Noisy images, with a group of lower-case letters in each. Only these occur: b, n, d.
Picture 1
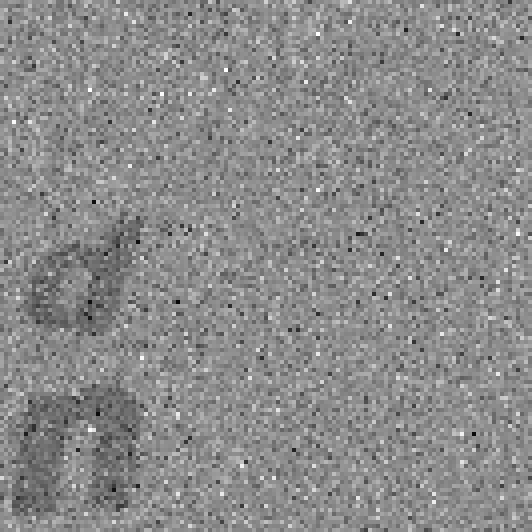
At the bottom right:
nothing
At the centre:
nothing
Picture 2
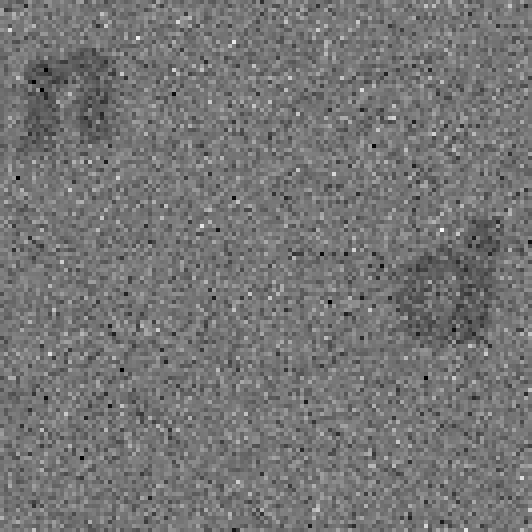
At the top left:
n
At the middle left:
nothing
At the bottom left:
nothing
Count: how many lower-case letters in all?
2
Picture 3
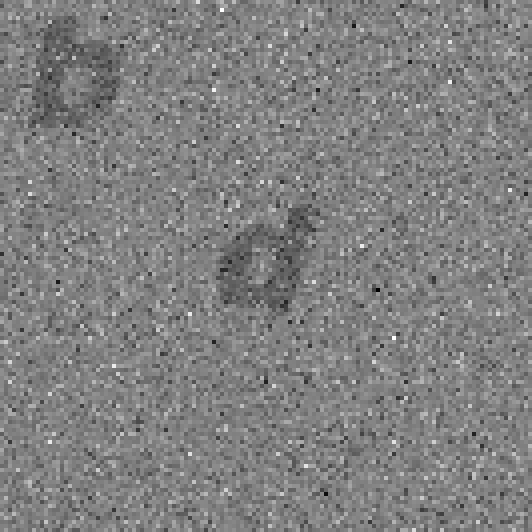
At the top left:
b
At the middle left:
nothing
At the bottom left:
nothing
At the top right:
nothing
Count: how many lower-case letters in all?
2
